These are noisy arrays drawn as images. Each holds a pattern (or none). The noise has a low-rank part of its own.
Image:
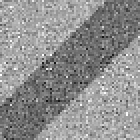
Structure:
a diagonal band
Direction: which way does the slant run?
bottom left to top right
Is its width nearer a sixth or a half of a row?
a half
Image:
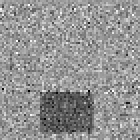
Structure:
one block
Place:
bottom middle
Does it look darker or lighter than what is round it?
darker
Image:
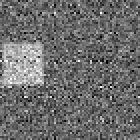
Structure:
one block
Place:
middle left
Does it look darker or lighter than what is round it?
lighter
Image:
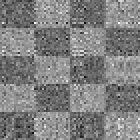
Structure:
a checkerboard
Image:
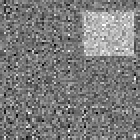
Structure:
one block
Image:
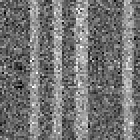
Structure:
bands of columns
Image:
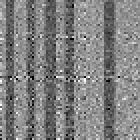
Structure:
bands of columns
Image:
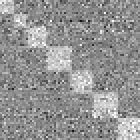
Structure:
blocks along the diagonal
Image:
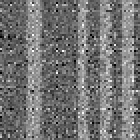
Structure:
bands of columns
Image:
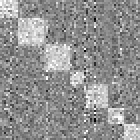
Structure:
blocks along the diagonal
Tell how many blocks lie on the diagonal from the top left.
7
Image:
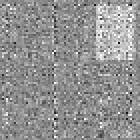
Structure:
one block
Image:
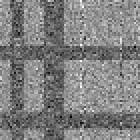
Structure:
bands of rows crossing bands of columns
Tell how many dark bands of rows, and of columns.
2 and 2
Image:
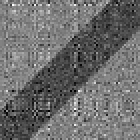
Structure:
a diagonal band
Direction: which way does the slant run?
bottom left to top right
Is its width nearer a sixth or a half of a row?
a half
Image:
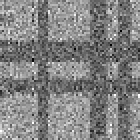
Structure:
bands of rows crossing bands of columns
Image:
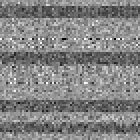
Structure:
bands of rows
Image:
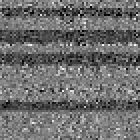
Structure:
bands of rows
